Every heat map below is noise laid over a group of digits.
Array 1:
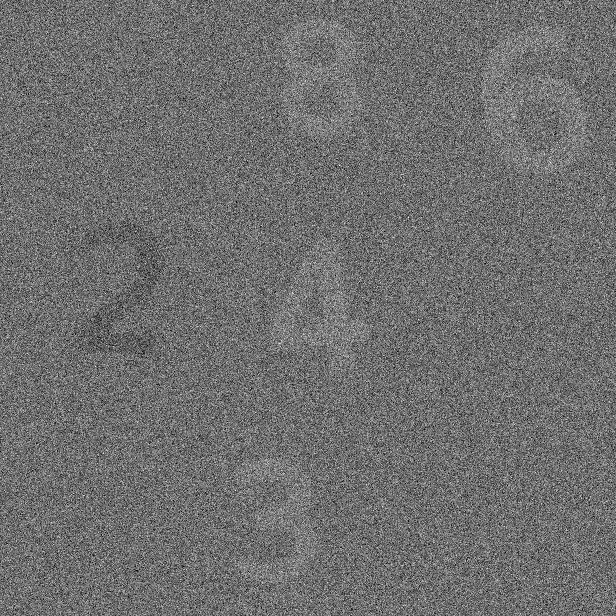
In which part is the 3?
bottom middle
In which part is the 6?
top right
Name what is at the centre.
4
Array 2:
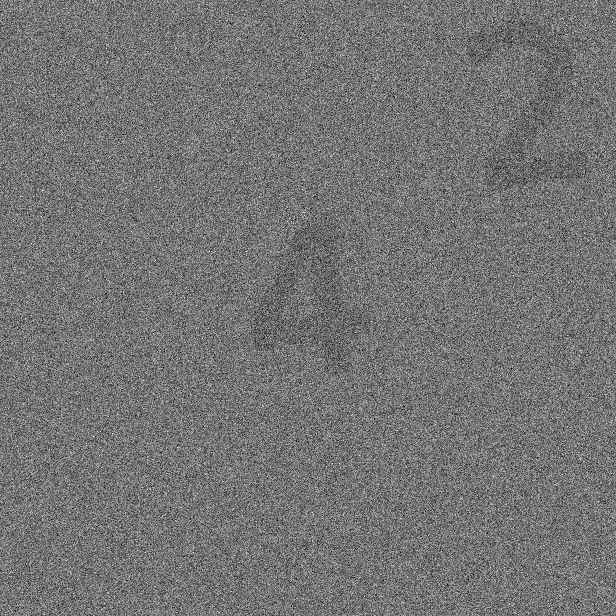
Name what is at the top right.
2
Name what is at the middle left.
nothing
